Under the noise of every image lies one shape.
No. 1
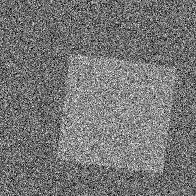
square
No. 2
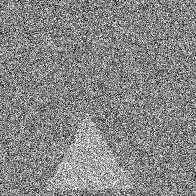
triangle
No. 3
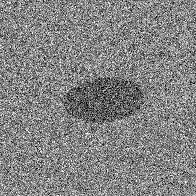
ellipse
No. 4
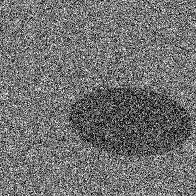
ellipse
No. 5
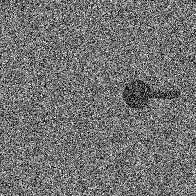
lollipop
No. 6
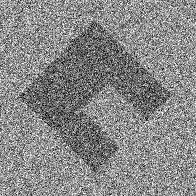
square with a notch
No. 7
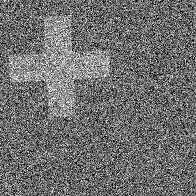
cross
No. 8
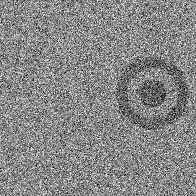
bullseye
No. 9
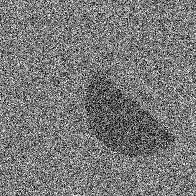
half disc
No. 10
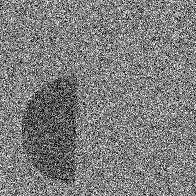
half disc
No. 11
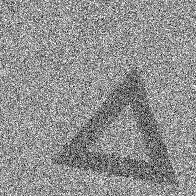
triangle frame
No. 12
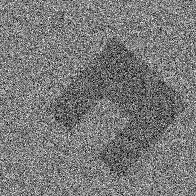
square with a notch
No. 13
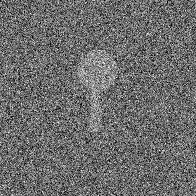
lollipop
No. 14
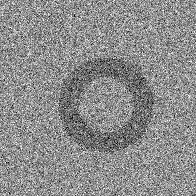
ring
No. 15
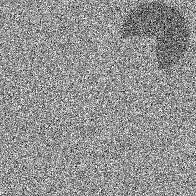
disc with a wedge cut out
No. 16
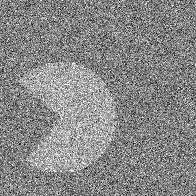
disc with a wedge cut out
